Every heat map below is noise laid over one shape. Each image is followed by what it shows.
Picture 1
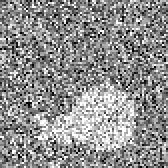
light pear
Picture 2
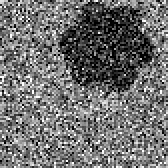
dark flower
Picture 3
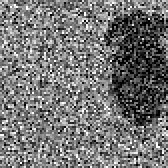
dark footprint
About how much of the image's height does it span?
two thirds
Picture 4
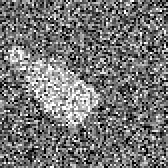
light bottle
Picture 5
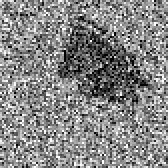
dark chess knight
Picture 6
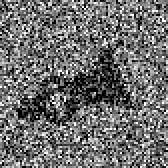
dark chess bishop
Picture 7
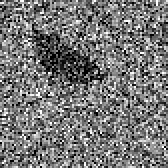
dark umbrella
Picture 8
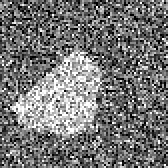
light cloud
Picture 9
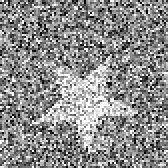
light star
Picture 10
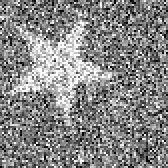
light star
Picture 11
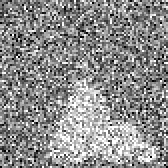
light chess pawn
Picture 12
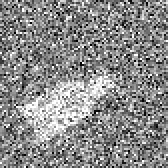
light bottle
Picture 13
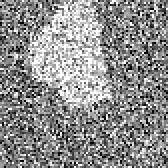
light cloud
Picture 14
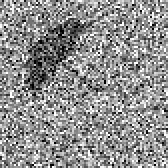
dark umbrella
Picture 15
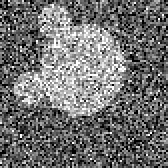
light bear's head
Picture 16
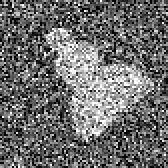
light chess pawn
